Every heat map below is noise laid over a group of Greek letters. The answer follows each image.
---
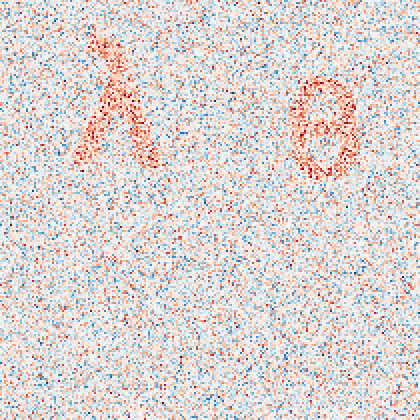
top left: lambda; top right: theta
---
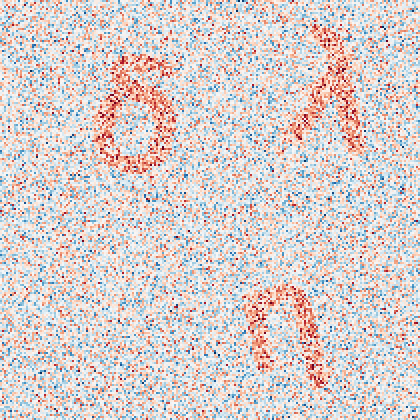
top left: delta; top right: lambda; bottom right: eta
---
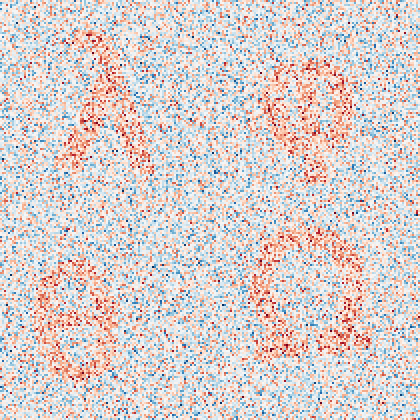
top left: lambda; top right: phi; bottom left: theta; bottom right: omega
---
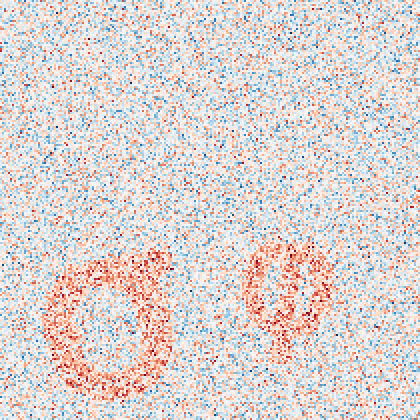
bottom left: sigma; bottom right: phi
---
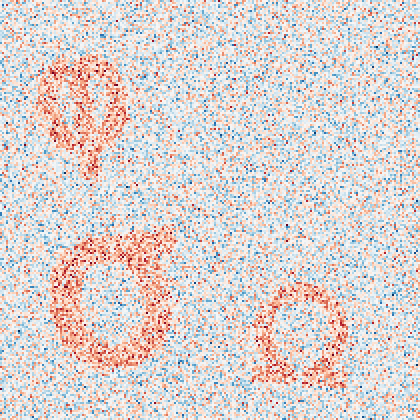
top left: phi; bottom left: sigma; bottom right: omega
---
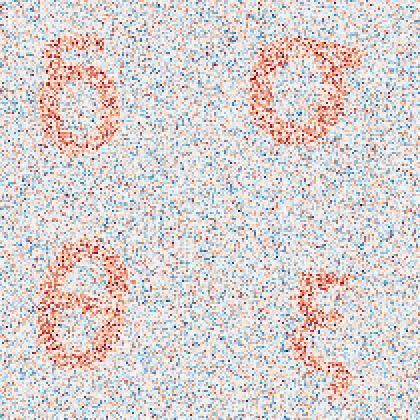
top left: delta; top right: sigma; bottom left: theta; bottom right: xi
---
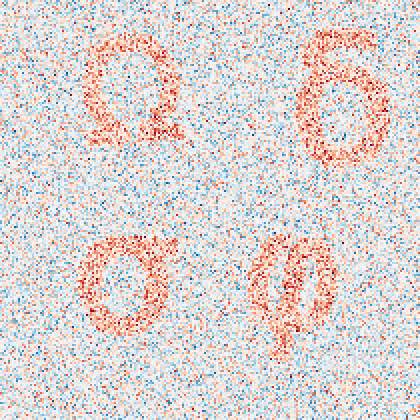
top left: omega; top right: delta; bottom left: sigma; bottom right: phi
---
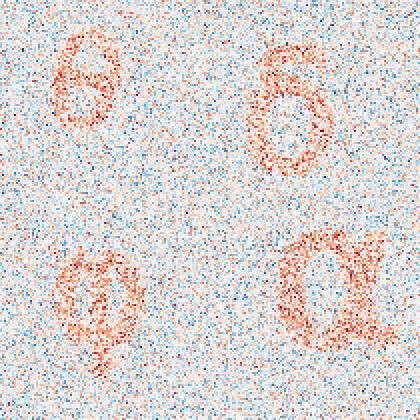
top left: theta; top right: delta; bottom left: phi; bottom right: alpha
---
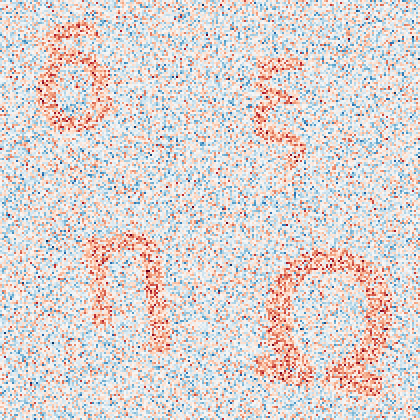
top left: delta; top right: xi; bottom left: eta; bottom right: omega
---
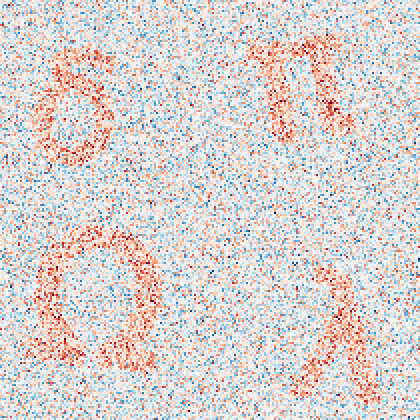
top left: delta; top right: pi; bottom left: omega; bottom right: lambda
